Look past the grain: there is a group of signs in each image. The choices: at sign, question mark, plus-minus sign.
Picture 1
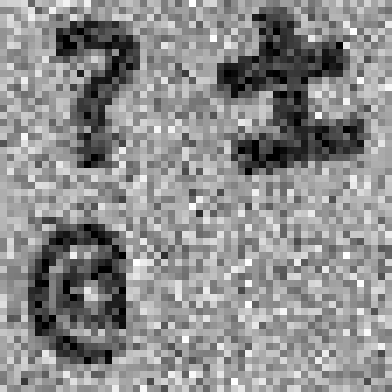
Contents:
top left: question mark; top right: plus-minus sign; bottom left: at sign
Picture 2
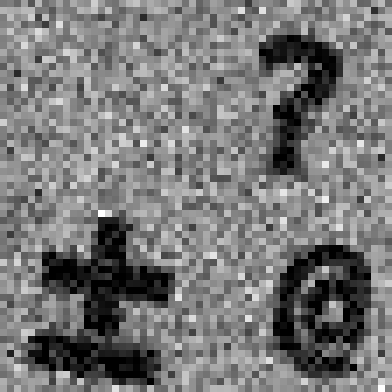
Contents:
top right: question mark; bottom left: plus-minus sign; bottom right: at sign
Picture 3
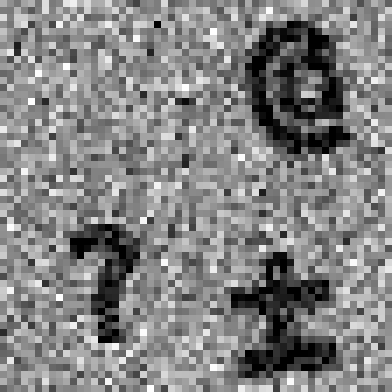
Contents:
top right: at sign; bottom left: question mark; bottom right: plus-minus sign
